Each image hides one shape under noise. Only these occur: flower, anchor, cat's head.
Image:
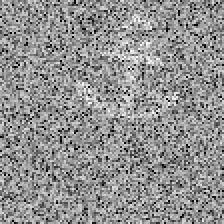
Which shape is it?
anchor
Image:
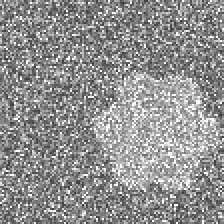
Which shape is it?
flower
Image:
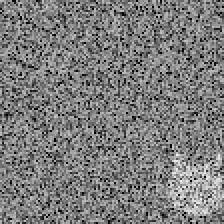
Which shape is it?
cat's head
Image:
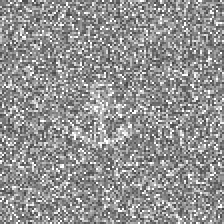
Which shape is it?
anchor
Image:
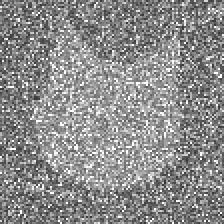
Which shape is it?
cat's head
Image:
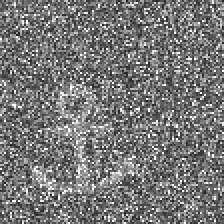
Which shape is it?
anchor
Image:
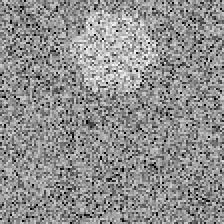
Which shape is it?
flower
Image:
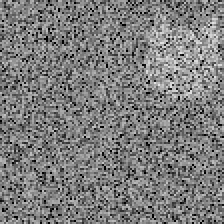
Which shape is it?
cat's head
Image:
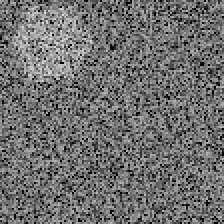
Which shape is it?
flower
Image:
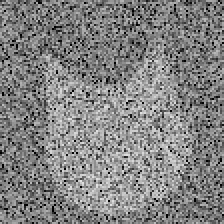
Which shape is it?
cat's head
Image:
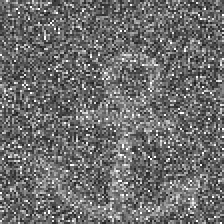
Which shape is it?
anchor
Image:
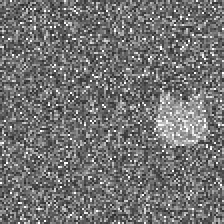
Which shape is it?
cat's head
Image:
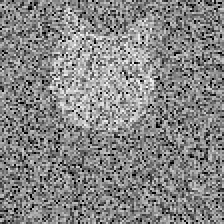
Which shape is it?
cat's head
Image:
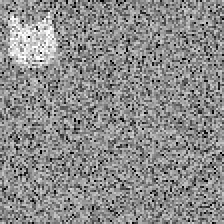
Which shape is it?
cat's head
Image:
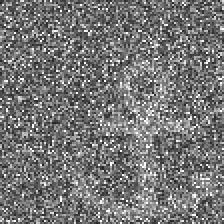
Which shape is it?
anchor
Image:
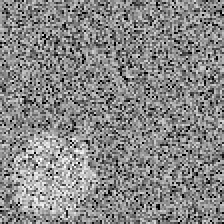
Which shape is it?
flower
